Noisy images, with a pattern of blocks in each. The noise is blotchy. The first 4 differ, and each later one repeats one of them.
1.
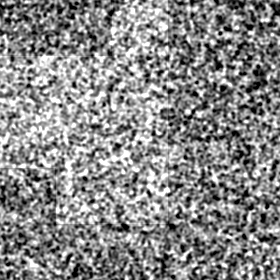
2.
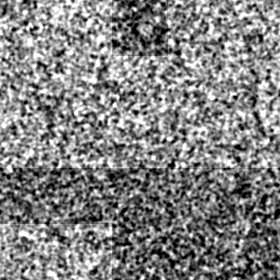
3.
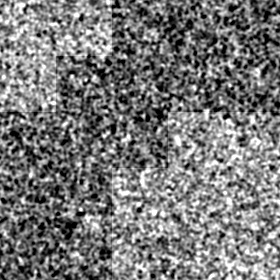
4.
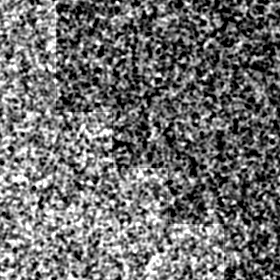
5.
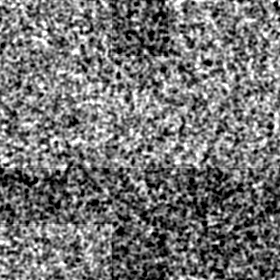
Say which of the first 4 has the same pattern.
2
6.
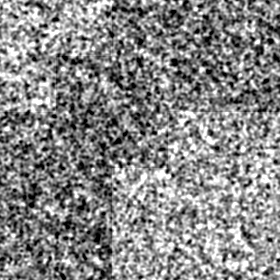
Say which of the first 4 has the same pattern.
3
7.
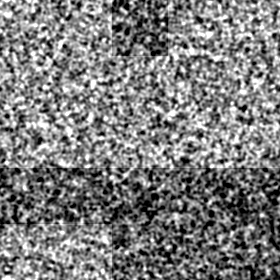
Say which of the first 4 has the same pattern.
2
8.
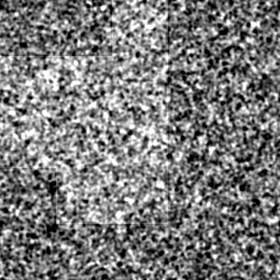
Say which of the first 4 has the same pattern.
1
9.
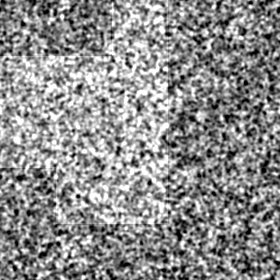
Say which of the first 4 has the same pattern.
1
